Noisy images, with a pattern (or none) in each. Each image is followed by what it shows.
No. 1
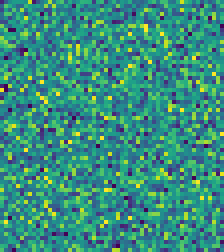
only noise
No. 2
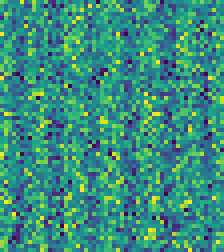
vertical stripes
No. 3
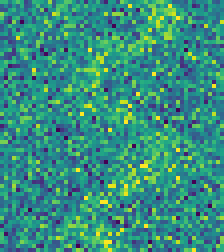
a wavy band
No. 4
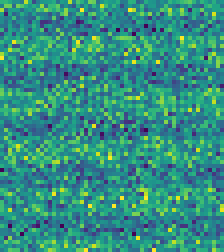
horizontal stripes
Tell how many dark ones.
5
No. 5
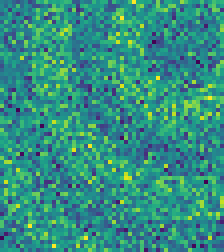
rings round one point
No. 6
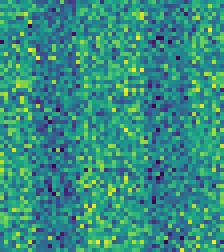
vertical stripes
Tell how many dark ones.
2
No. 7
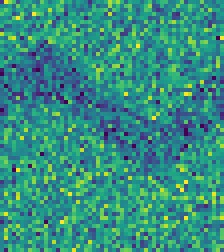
a wavy band
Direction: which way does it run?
left to right
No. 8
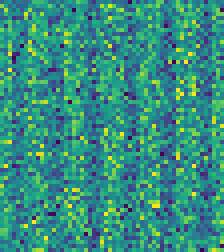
vertical stripes
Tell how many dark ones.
6
